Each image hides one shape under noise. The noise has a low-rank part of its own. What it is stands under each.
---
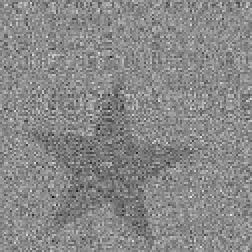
star
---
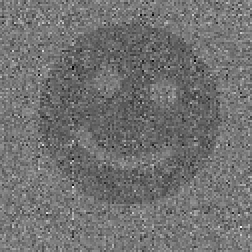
smiling face
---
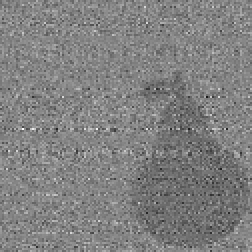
pear
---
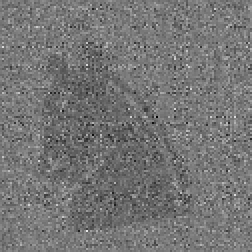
chess knight
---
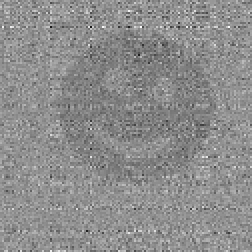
smiling face
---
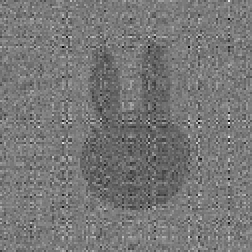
rabbit's head
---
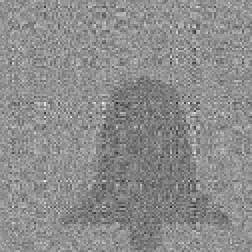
bell
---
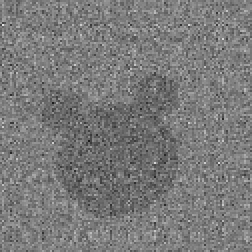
bear's head
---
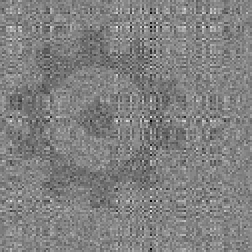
gear
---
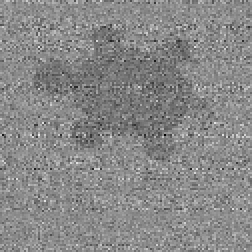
turtle
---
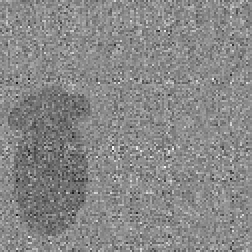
footprint
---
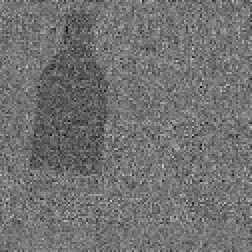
bottle
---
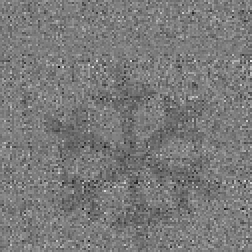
snowflake
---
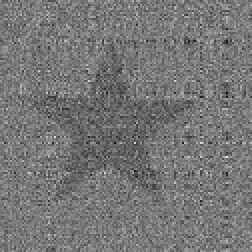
star
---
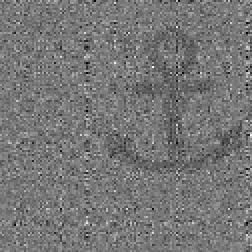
anchor
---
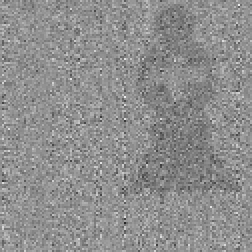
chess bishop
